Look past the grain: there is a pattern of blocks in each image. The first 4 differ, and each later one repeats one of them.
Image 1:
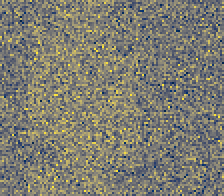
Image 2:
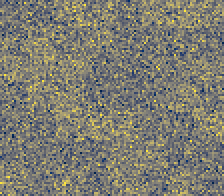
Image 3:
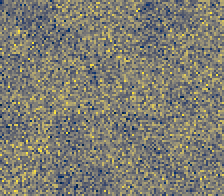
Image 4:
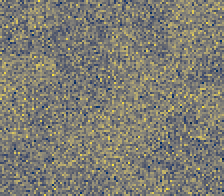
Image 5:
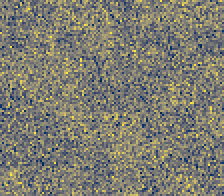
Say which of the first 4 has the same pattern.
2
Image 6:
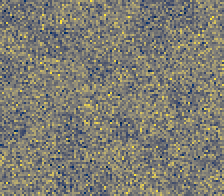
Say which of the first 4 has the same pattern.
3
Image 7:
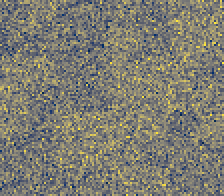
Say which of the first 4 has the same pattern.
4
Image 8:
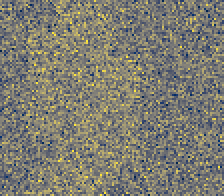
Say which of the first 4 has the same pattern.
1
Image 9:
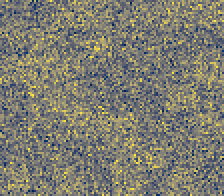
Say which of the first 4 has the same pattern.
2
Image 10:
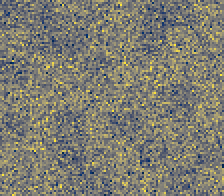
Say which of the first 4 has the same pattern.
3
